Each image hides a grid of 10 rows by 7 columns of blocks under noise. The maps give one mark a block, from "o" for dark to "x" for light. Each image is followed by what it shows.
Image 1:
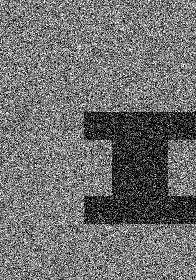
xxxxxxx
xxxxxxx
xxxxxxx
xxxxxxx
xxxoooo
xxxxoox
xxxxoox
xxxoooo
xxxxxxx
xxxxxxx
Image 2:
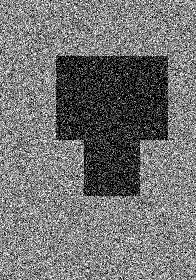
xxxxxxx
xxxxxxx
xxoooox
xxoooox
xxoooox
xxxooxx
xxxooxx
xxxxxxx
xxxxxxx
xxxxxxx
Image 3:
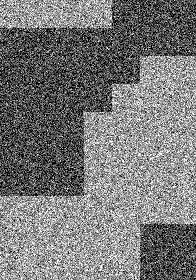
xxxxooo
ooooooo
oooooxx
ooooxxx
oooxxxx
oooxxxx
oooxxxx
xxxxxxx
xxxxxoo
xxxxxoo
